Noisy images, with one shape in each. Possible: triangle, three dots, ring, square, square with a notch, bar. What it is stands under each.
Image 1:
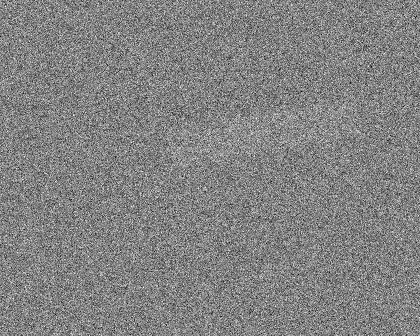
light bar
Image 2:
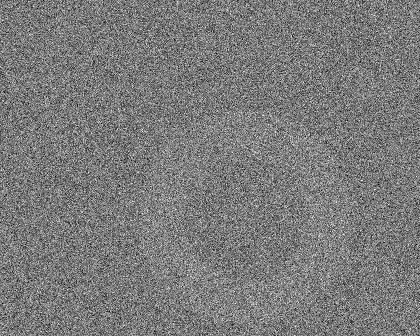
light ring
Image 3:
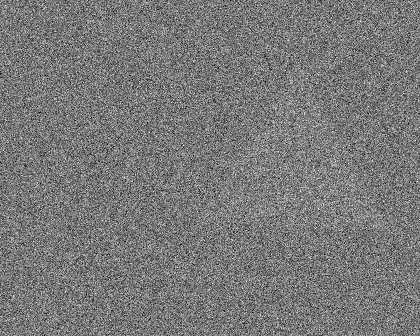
light triangle
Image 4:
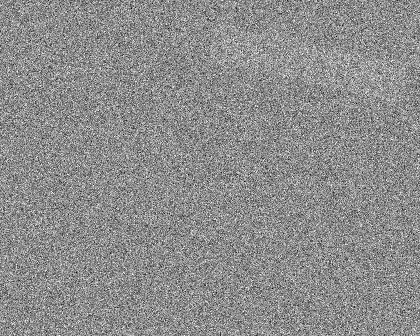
light bar
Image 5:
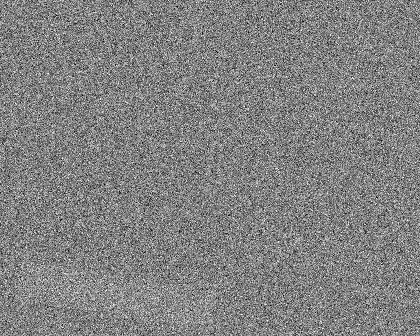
light bar
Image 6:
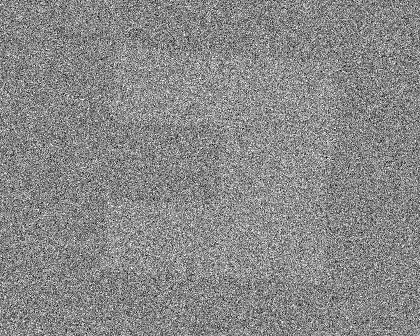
light square with a notch
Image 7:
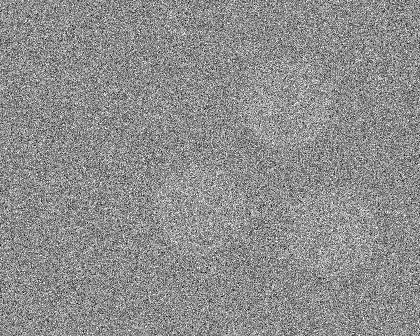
light three dots
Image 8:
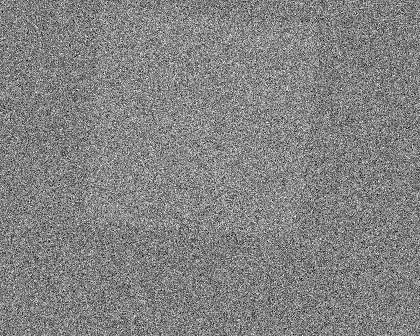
light square
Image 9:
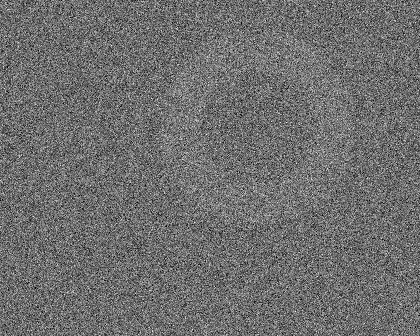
light ring
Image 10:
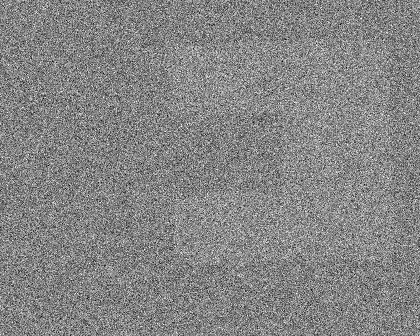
light square with a notch
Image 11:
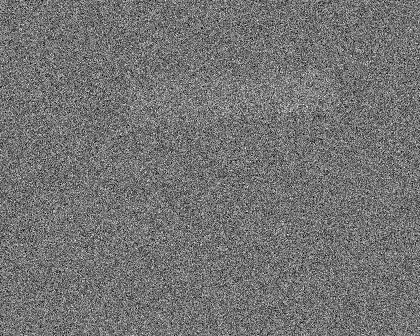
light bar
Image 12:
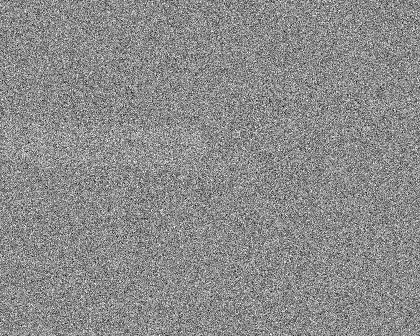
light bar
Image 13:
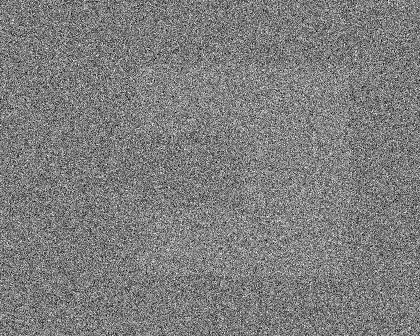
light square with a notch
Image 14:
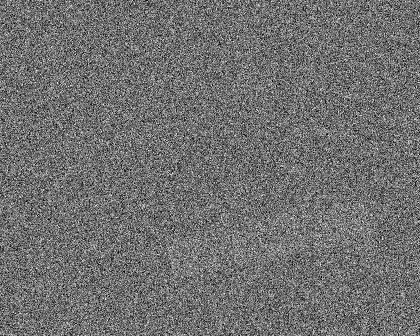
light bar
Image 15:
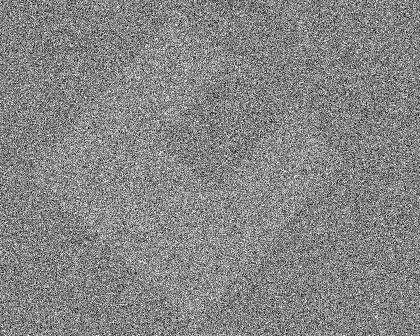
light square with a notch
